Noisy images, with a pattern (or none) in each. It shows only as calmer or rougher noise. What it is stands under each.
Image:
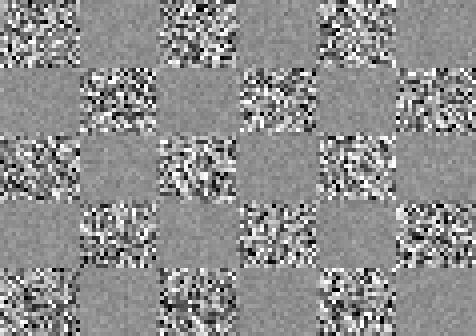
a checkerboard
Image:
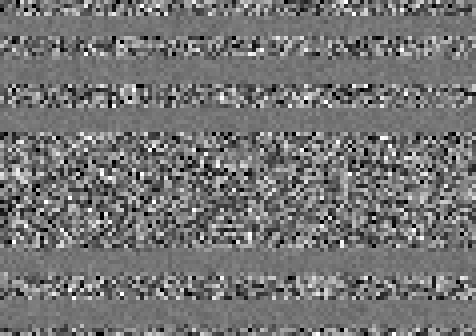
bands of rows
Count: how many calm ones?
5
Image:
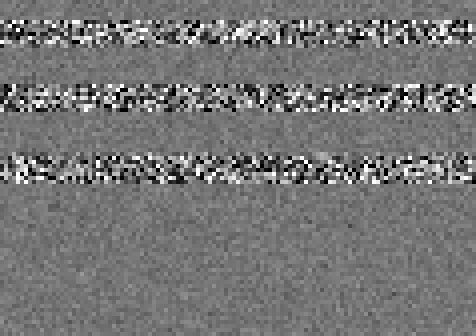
bands of rows
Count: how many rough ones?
3
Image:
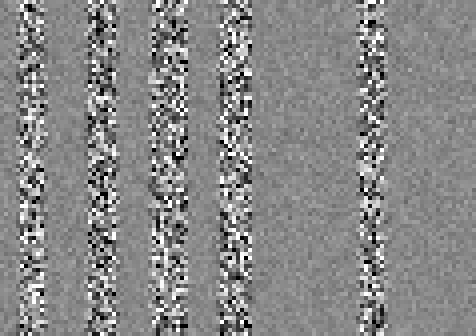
bands of columns
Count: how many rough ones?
5
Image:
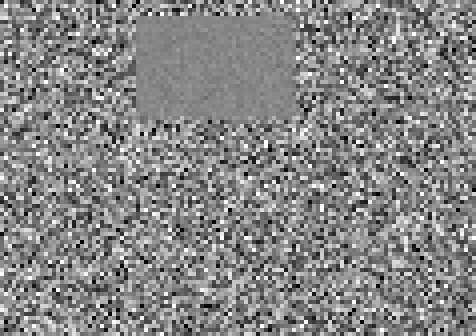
one block
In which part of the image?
top middle
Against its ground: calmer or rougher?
calmer
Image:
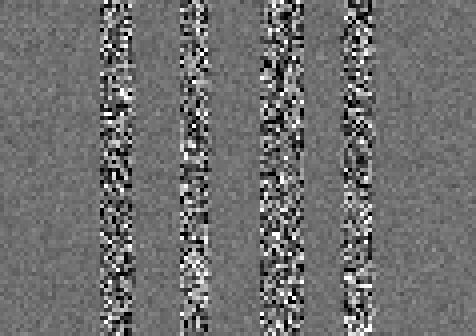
bands of columns
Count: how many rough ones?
4
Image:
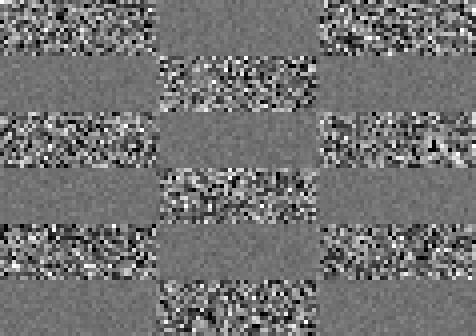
a checkerboard
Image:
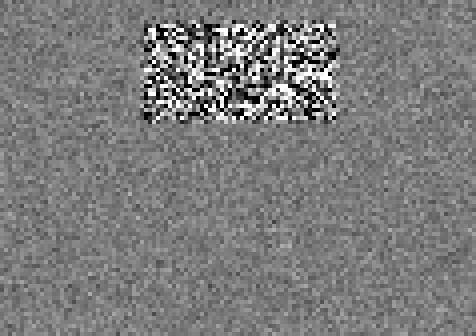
one block
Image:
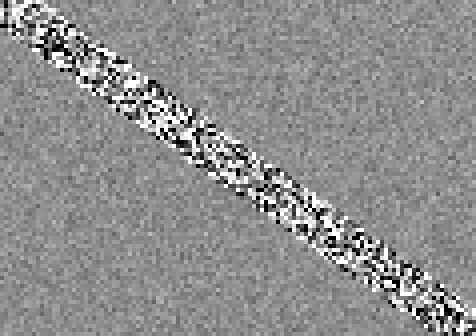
a diagonal band
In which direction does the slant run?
top left to bottom right
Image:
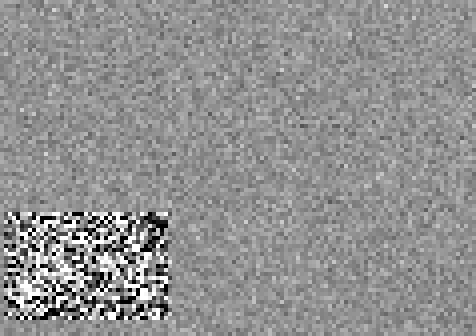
one block
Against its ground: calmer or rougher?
rougher
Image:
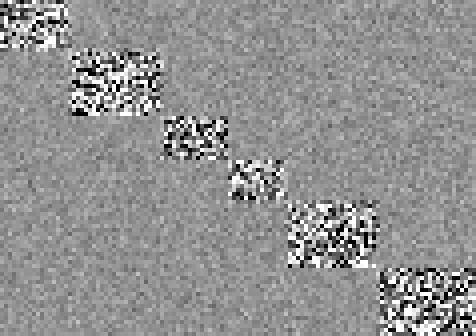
blocks along the diagonal
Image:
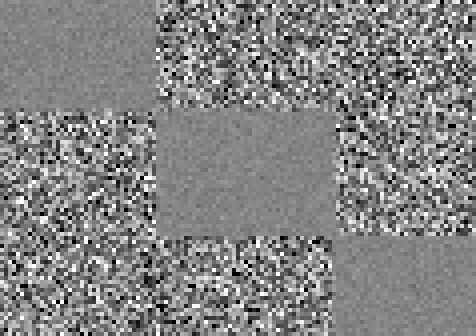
blocks along the diagonal
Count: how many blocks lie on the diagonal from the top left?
3
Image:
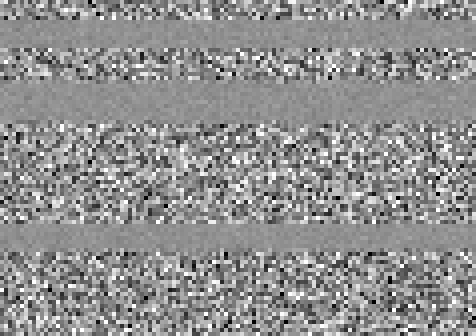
bands of rows
